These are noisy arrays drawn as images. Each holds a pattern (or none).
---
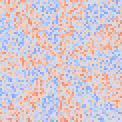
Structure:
spokes from one point
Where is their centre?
centre
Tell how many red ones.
7
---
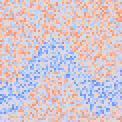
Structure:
a wavy band
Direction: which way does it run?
left to right
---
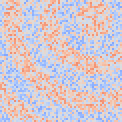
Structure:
rings round one point
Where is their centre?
top right
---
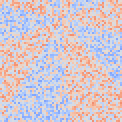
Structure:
spokes from one point
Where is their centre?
top middle
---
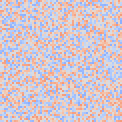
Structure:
only noise
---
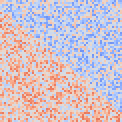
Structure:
a sharp edge
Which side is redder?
bottom left
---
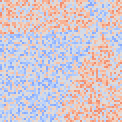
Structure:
spokes from one point
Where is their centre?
top right
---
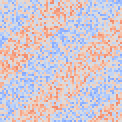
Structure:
diagonal stripes
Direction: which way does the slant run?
bottom left to top right
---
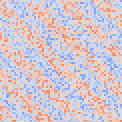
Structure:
diagonal stripes
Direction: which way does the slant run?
top left to bottom right
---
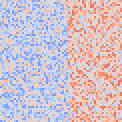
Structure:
a sharp edge
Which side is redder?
right
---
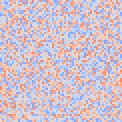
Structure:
only noise
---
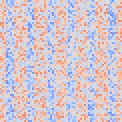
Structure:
vertical stripes
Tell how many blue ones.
6
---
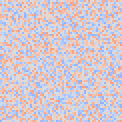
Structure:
only noise
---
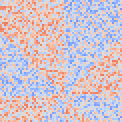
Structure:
spokes from one point
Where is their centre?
bottom middle
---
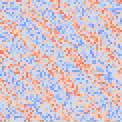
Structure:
diagonal stripes
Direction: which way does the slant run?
top left to bottom right
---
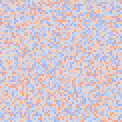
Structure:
only noise
